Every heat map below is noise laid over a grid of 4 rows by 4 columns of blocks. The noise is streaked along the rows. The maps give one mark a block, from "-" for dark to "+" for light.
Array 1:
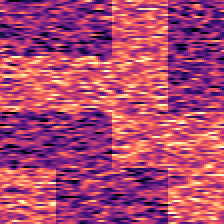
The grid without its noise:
--+-
+++-
--++
+--+
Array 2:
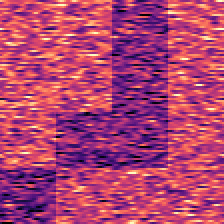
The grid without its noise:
++-+
++-+
+--+
-+++
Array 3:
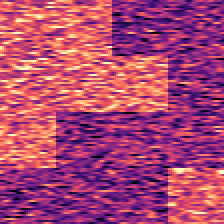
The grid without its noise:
++--
+++-
+---
---+
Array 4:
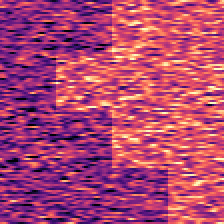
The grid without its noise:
--++
-+++
--++
---+
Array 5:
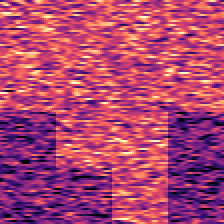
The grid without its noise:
++++
++++
-++-
--+-
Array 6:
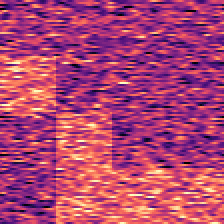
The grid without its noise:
----
+---
-+--
-+++
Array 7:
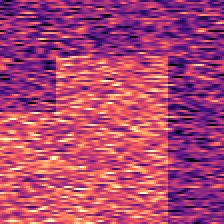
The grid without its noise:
----
-++-
+++-
+++-
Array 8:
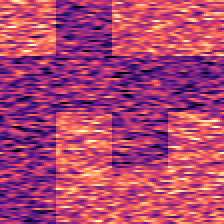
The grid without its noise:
+-++
----
-+-+
-+++
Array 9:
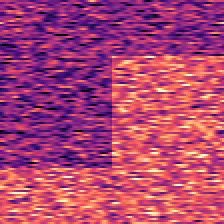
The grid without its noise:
----
--++
--++
++++
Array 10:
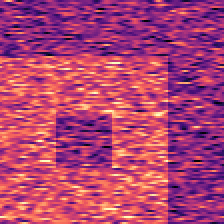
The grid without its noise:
----
+++-
+-+-
+++-
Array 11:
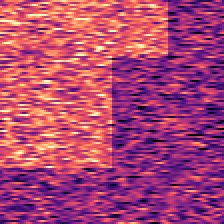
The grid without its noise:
+++-
++--
++--
----
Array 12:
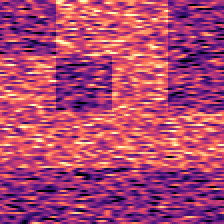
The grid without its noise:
-++-
+-+-
++++
----
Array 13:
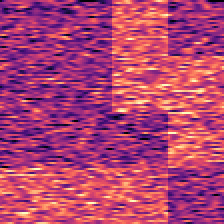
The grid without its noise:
--+-
--++
---+
+++-
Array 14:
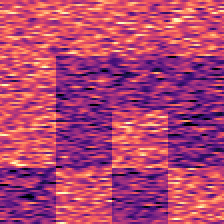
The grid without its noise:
++++
+---
+-+-
-+-+
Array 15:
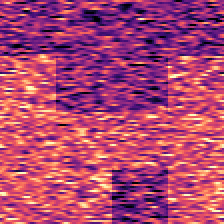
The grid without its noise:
----
+--+
++++
++-+
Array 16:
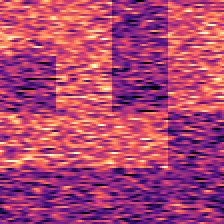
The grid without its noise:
++-+
-+-+
+++-
----
